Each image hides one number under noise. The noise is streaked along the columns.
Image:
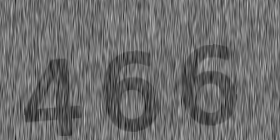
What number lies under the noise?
466
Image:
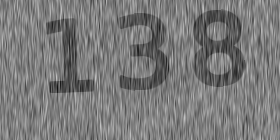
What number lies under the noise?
138
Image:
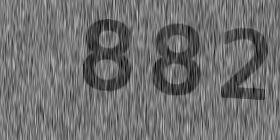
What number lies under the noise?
882
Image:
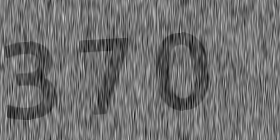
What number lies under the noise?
370
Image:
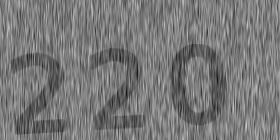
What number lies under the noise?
220
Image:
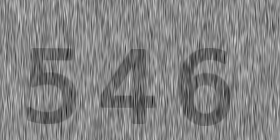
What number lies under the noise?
546
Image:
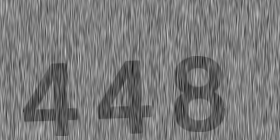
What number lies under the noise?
448
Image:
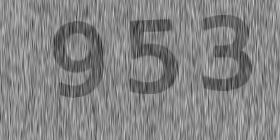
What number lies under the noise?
953
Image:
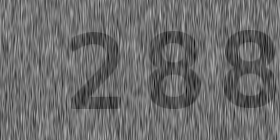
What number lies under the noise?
288
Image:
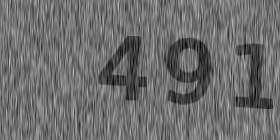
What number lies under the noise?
491
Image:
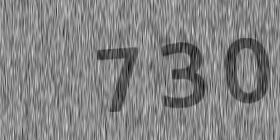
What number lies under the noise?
730
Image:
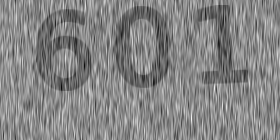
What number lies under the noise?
601
